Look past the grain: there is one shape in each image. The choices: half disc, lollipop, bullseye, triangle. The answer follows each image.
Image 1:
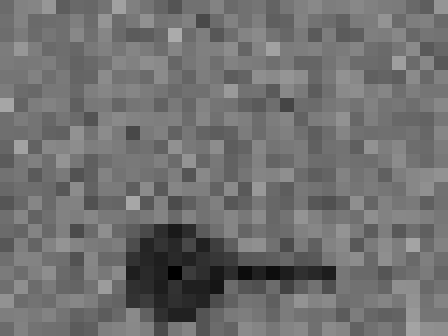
lollipop
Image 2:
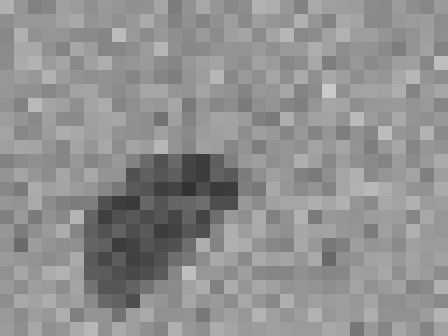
half disc
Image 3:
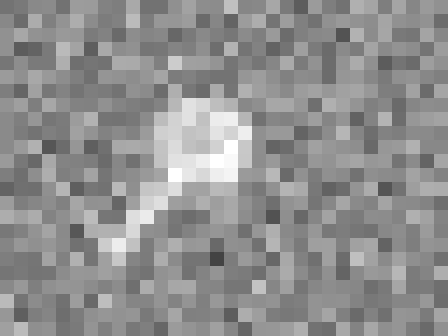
lollipop
